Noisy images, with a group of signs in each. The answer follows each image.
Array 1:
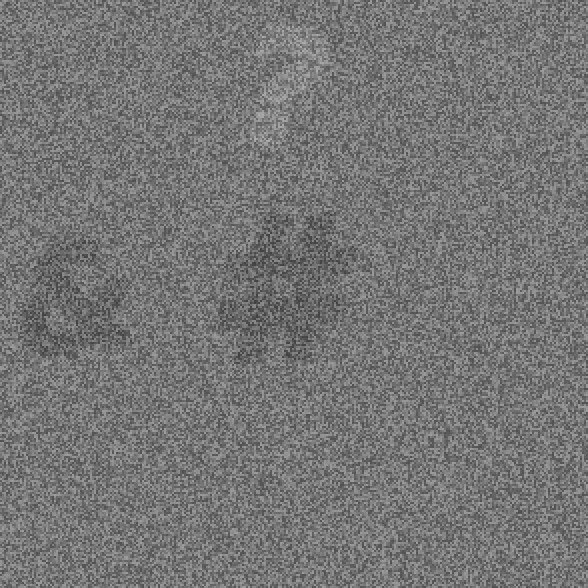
top middle: light question mark; middle left: dark ampersand; centre: dark hash sign
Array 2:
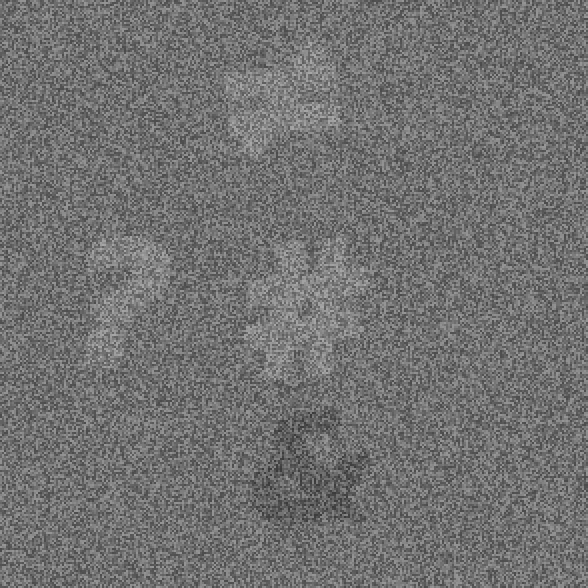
top middle: light not-equal sign; middle left: light question mark; centre: light hash sign; bottom middle: dark ampersand
